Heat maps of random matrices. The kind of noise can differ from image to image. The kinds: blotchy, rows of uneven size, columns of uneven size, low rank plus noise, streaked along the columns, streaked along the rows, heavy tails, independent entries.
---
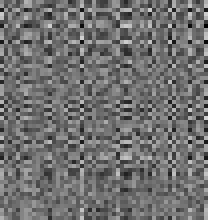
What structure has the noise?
low rank plus noise
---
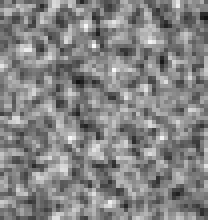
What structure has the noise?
blotchy
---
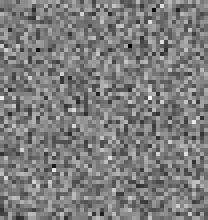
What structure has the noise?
independent entries
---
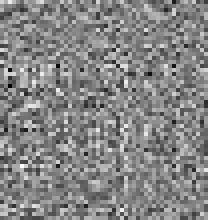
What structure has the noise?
low rank plus noise
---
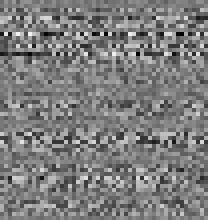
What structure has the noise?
rows of uneven size
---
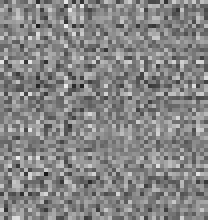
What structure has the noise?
low rank plus noise
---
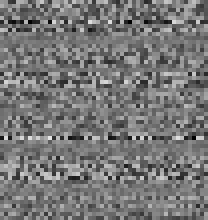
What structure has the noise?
rows of uneven size
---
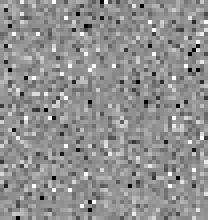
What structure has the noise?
heavy tails
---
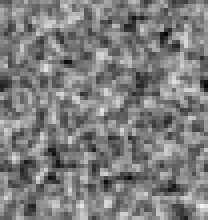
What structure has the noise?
blotchy
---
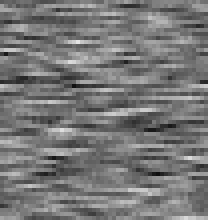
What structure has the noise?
streaked along the rows
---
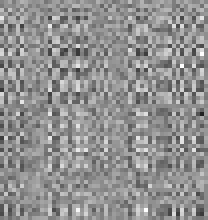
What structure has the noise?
low rank plus noise
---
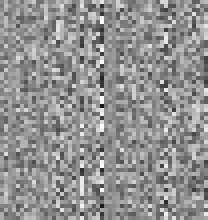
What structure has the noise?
columns of uneven size
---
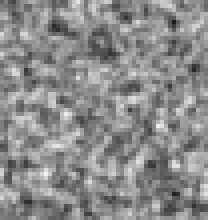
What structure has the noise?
blotchy
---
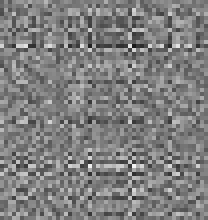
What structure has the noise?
low rank plus noise
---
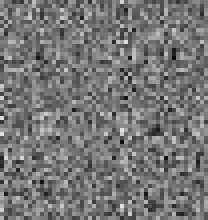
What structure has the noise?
low rank plus noise
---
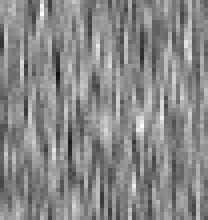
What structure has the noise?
streaked along the columns
